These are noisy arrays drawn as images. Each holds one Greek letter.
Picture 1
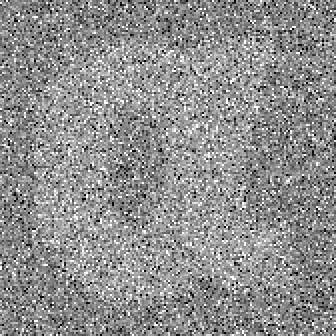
alpha
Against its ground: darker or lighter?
lighter
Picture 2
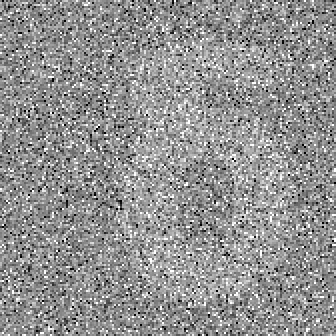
delta
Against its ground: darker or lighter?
lighter
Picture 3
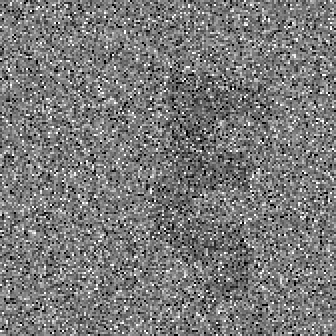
xi
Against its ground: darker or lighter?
darker
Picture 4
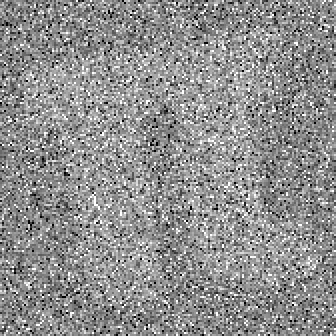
pi
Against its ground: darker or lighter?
lighter
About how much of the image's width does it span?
nearly all
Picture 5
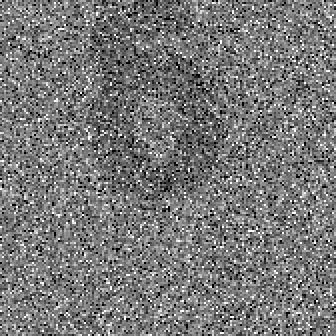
delta
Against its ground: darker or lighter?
darker
